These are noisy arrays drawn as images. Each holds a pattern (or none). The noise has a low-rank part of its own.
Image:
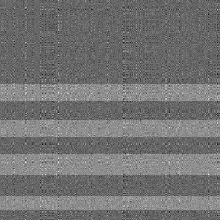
bands of rows
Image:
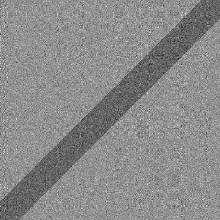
a diagonal band
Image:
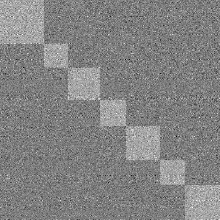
blocks along the diagonal
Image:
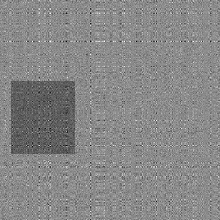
one block
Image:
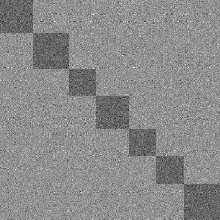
blocks along the diagonal
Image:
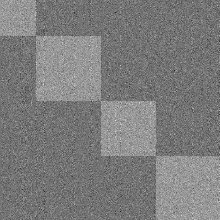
blocks along the diagonal
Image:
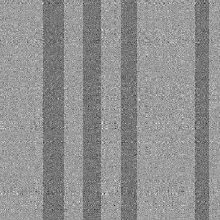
bands of columns
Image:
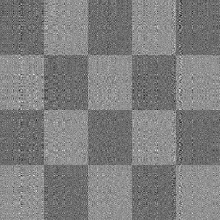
a checkerboard
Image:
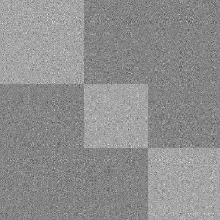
blocks along the diagonal
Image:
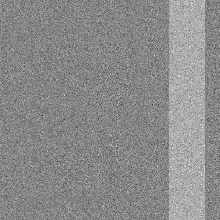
one band of columns
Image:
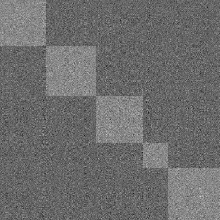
blocks along the diagonal
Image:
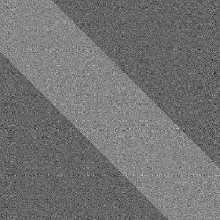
a diagonal band
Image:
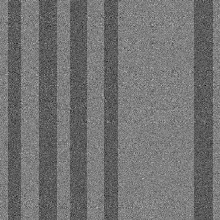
bands of columns
